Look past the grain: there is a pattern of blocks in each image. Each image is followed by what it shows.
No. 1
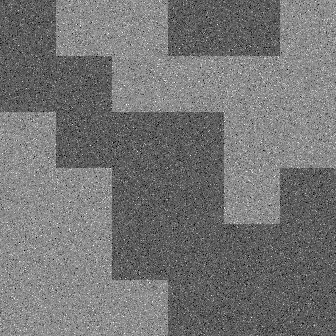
no symmetry
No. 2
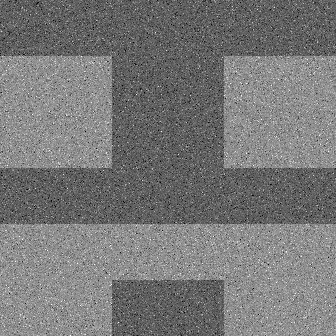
left and right mirror each other
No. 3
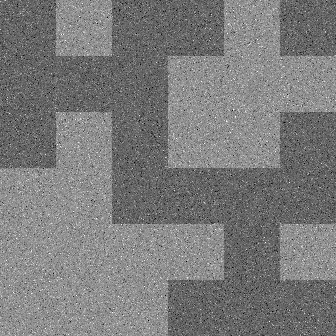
mirrored about the diagonal from the bottom left
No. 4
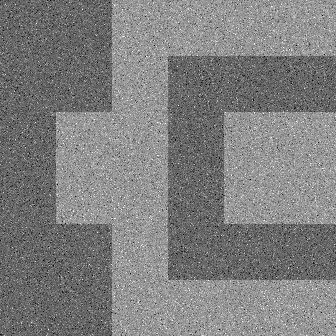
top and bottom mirror each other
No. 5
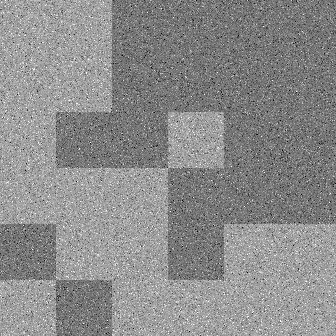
mirrored about the diagonal from the bottom left
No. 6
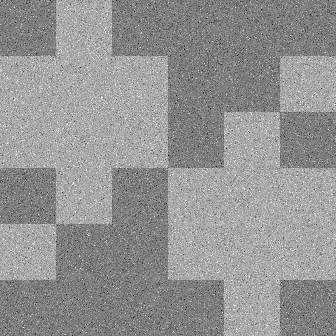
the same after a half turn
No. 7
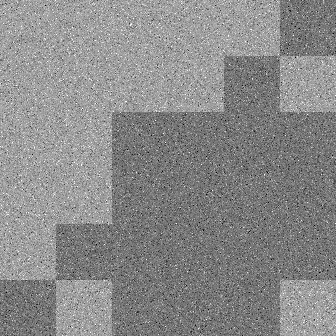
mirrored about the diagonal from the top left
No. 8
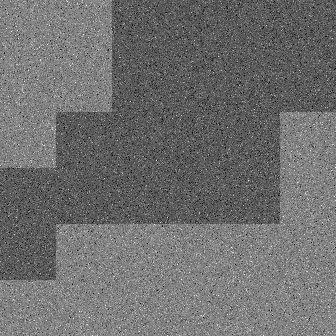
no symmetry
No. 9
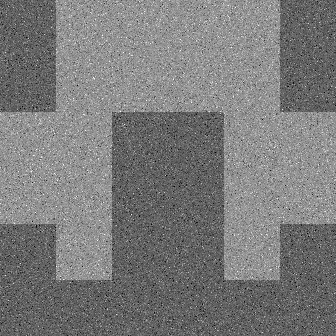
left and right mirror each other
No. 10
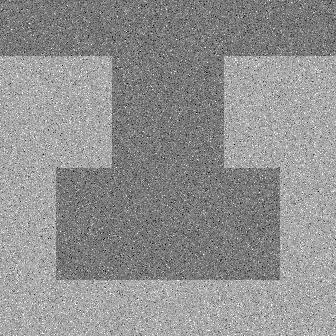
left and right mirror each other
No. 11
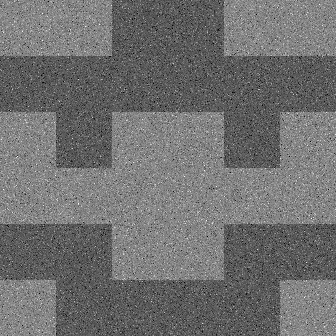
left and right mirror each other
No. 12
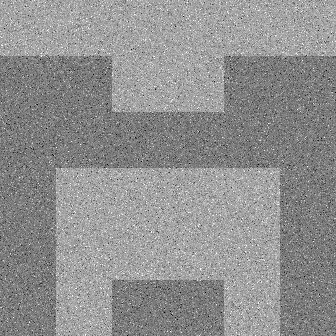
left and right mirror each other
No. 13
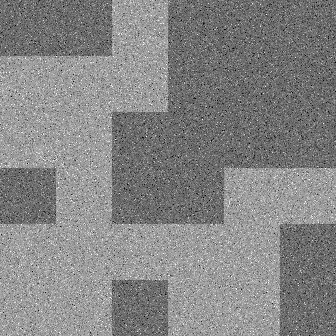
mirrored about the diagonal from the bottom left
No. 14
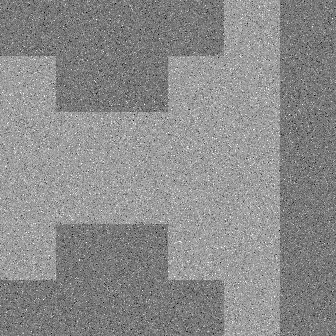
top and bottom mirror each other
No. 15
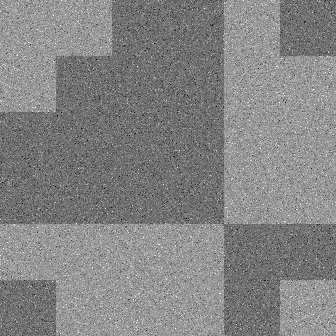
mirrored about the diagonal from the top left
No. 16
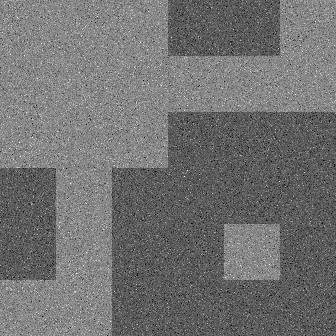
mirrored about the diagonal from the top left
